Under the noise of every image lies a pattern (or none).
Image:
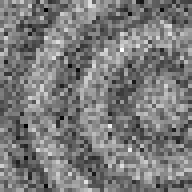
rings round one point
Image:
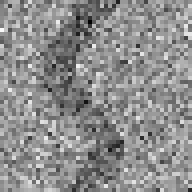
a wavy band
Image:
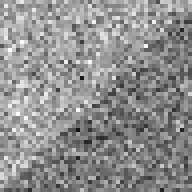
a sharp edge
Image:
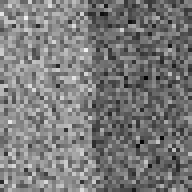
a sharp edge
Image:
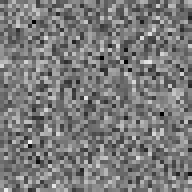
only noise
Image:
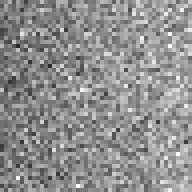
a smooth slope
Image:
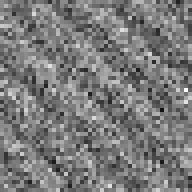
diagonal stripes
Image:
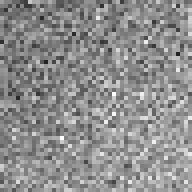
a smooth slope
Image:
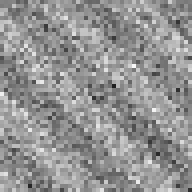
diagonal stripes
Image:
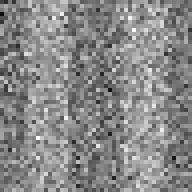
vertical stripes
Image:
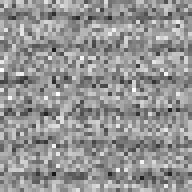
horizontal stripes
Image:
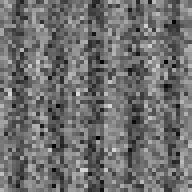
vertical stripes
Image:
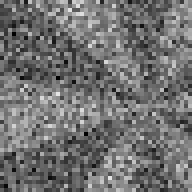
spokes from one point
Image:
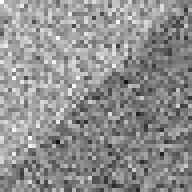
a sharp edge
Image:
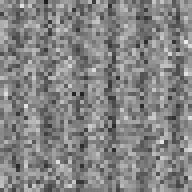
vertical stripes
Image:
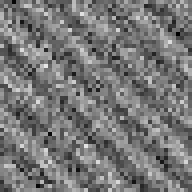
diagonal stripes
